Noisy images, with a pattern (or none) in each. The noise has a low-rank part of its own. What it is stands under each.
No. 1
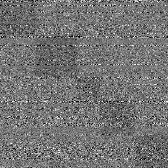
blocks along the diagonal
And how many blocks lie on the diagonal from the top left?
5
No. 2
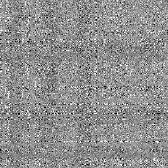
bands of rows crossing bands of columns
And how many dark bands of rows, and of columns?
3 and 3
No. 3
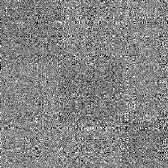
blocks along the diagonal
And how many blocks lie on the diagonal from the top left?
3
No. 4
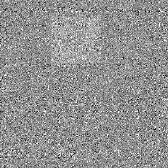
one block
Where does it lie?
top middle
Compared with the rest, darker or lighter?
lighter
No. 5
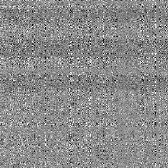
bands of rows
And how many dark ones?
3
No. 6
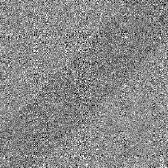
a diagonal band
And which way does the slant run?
bottom left to top right
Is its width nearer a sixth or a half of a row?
a half
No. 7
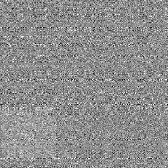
one block
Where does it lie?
bottom left
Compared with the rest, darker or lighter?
lighter
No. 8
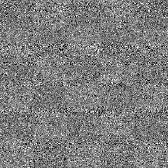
a checkerboard
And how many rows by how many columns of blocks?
6 by 5
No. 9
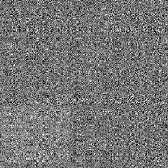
one block
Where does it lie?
bottom left
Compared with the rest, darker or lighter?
lighter
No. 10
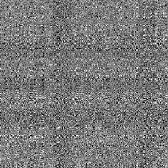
bands of rows crossing bands of columns
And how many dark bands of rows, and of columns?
3 and 2
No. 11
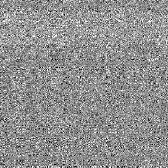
one band of rows
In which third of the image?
top
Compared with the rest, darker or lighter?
lighter
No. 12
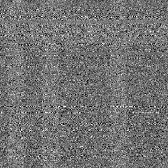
bands of rows crossing bands of columns
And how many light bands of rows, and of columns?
1 and 3
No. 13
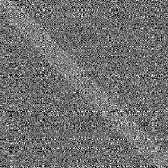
a diagonal band
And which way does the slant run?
top left to bottom right
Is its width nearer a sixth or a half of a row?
a sixth
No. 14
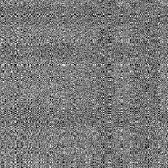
bands of rows crossing bands of columns
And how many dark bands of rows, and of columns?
3 and 2
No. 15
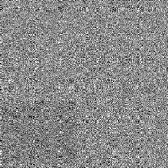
one block
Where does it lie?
bottom left
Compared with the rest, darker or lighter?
darker
